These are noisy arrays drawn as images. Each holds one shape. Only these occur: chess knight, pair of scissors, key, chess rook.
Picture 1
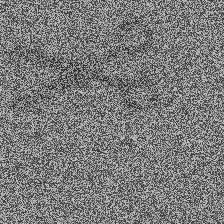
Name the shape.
pair of scissors
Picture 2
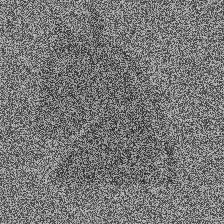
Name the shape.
chess knight
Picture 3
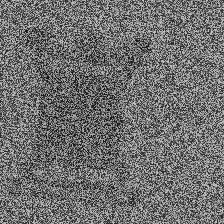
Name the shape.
chess rook
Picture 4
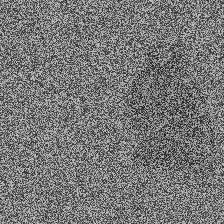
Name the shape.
chess knight
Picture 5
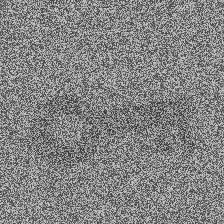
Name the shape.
key
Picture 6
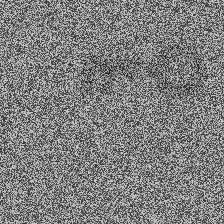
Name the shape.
key
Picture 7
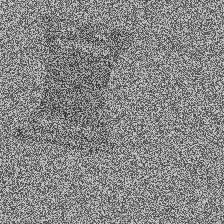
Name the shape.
chess rook
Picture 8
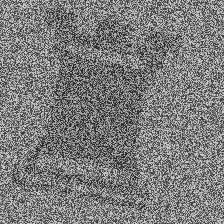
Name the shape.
chess rook
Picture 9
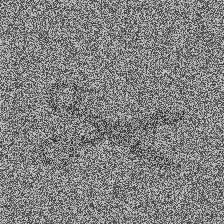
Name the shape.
pair of scissors
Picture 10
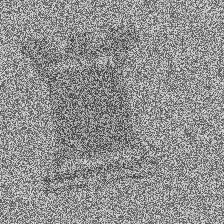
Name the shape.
chess rook
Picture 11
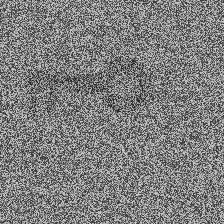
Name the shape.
key
